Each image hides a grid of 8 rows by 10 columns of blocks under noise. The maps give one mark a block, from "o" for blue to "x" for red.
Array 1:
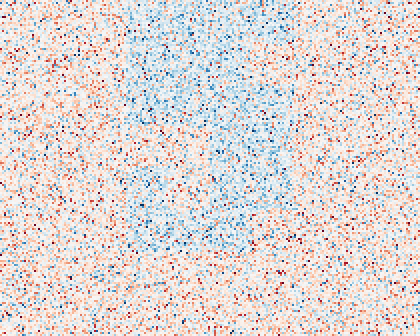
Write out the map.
x x x o o o o x x x
x x x o o o x x x x
x x x o o o o x x x
x x x x x o o x x x
x x x o x o o x x x
x x x o o o x x x x
x x x x x x x x x x
x x x x x x x x x x
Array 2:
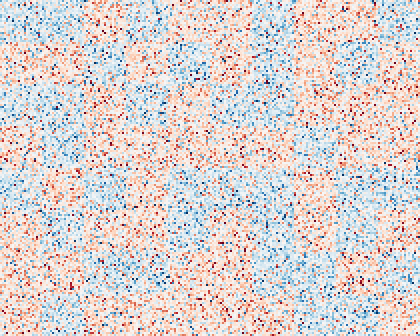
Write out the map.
o o x o x x o x x o
x x o x o x o x o x
o o x o x o o x x x
x o x x x x x o x x
o x o x o o o x o o
x o x x o x o x o x
x x o o x x o o x o
x o x x x x x o o x
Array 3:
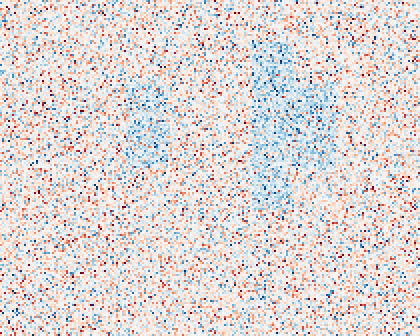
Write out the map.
x x x x x x x x x x
x x x x x x o x x x
x x x o x x o o x x
x x x o x x o o x x
x x x x x x o x x x
x x x x x x x x x x
x x x x x x x x x x
x x x x x x x x x x
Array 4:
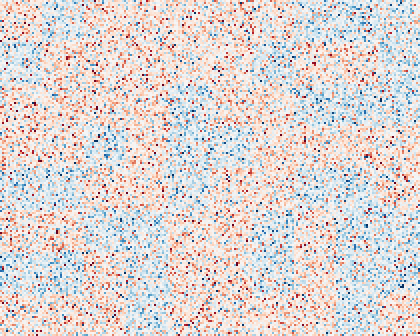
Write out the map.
x o x x x x x o o o
o x x x x x o x x o
x x x x o x x o o o
x x o x o o x x x x
o o x x o x x o o x
x x o o x x o x o o
o o x o x x o x o o
x x x o x x x x o x
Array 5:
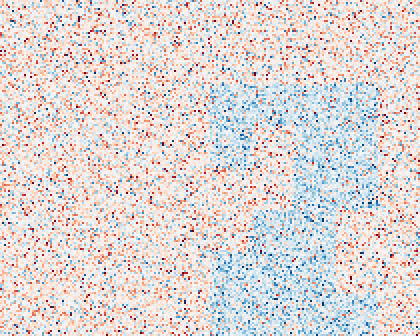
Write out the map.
x x x x x x x x x x
x x x x x x x x x x
x x x x x o o o o x
x x x x x o x o o x
x x x x x x x o o x
x x x x x x o o x x
x x x x x o o o x x
x x x x x o o o o x
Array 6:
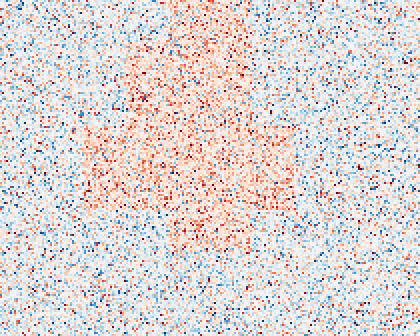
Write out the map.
o o o o x x o o o o
o o o x x x o o o o
o o o x x x o o o o
o o x x x x x o o o
o o x x x x x o o o
o o o o x x o o o o
o o o o o o o o o o
o o o o o o o o o o
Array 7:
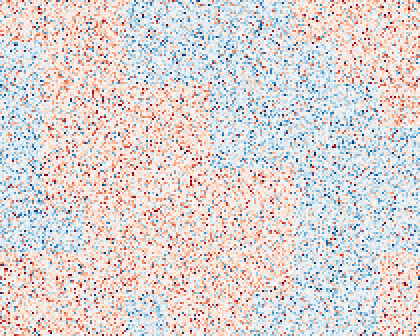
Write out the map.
x x x o o o o x x x
o x x o o o o o x x
o x x x x o o o o x
o x x x x o o o o o
o x x x x x x o o o
o o x x x x x o o o
x x x x x x x o o x
x x x o x x o o o x
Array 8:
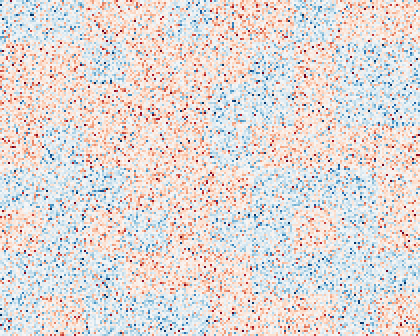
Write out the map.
o o x x o x x o x x
x x o x x x o x o o
x x x x x o o x o o
x o x x x o x x x x
o o o x x x o o o x
x o x o x o o x o x
o o o x x x o o o o
o x o o o x x x o x
